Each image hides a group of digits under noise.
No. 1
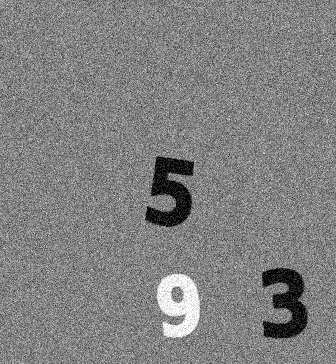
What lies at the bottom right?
3
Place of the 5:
centre
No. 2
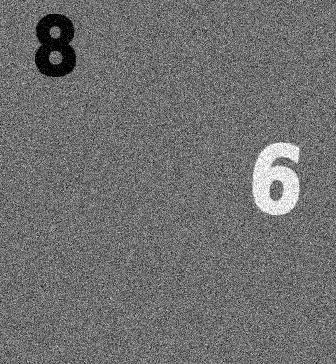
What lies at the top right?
nothing
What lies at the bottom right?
nothing
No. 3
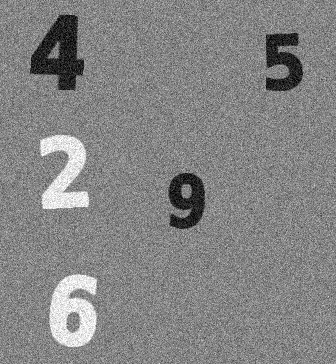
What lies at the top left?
4
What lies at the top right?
5
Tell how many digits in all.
5
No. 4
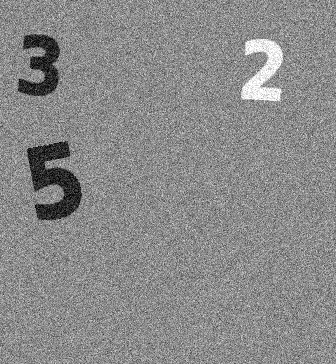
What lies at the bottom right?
nothing
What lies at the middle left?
5
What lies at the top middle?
nothing
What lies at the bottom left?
nothing
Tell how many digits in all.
3
